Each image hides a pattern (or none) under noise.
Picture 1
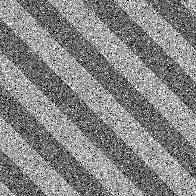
diagonal stripes
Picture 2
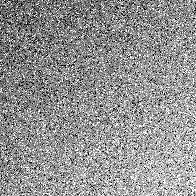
a smooth slope
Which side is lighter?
bottom right
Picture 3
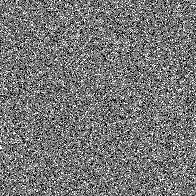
only noise
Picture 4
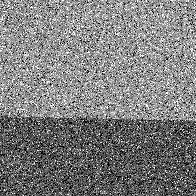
a sharp edge
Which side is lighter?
top
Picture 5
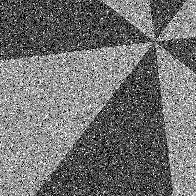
spokes from one point
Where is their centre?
top right
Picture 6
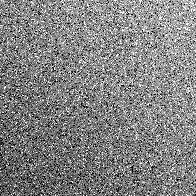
a smooth slope
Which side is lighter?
top right
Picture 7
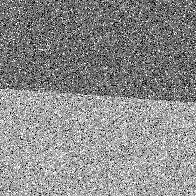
a sharp edge
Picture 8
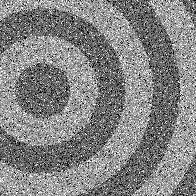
rings round one point
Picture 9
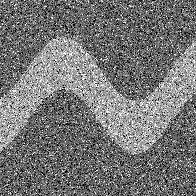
a wavy band
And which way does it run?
left to right
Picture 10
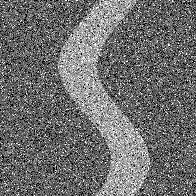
a wavy band
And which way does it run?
top to bottom
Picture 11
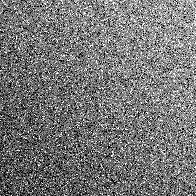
a smooth slope
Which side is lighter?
top right
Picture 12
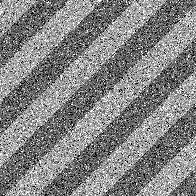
diagonal stripes
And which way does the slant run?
bottom left to top right
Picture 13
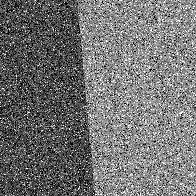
a sharp edge
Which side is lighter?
right
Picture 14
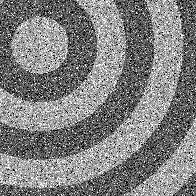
rings round one point
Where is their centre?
top left
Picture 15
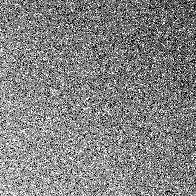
a smooth slope
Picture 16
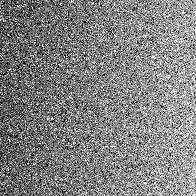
a smooth slope
